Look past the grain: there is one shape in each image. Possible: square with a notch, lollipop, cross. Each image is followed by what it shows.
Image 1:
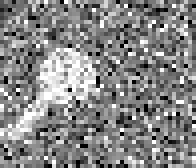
lollipop
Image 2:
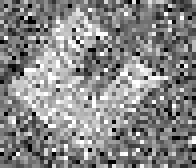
square with a notch
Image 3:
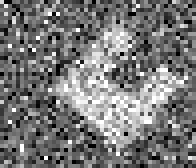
square with a notch
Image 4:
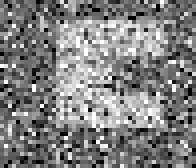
square with a notch
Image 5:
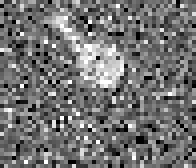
lollipop
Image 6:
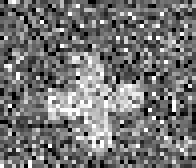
cross
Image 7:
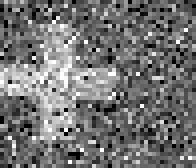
cross
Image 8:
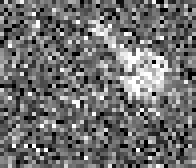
lollipop
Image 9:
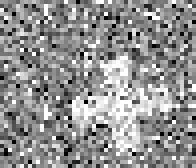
cross
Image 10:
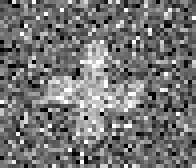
cross
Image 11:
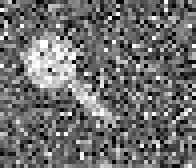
lollipop
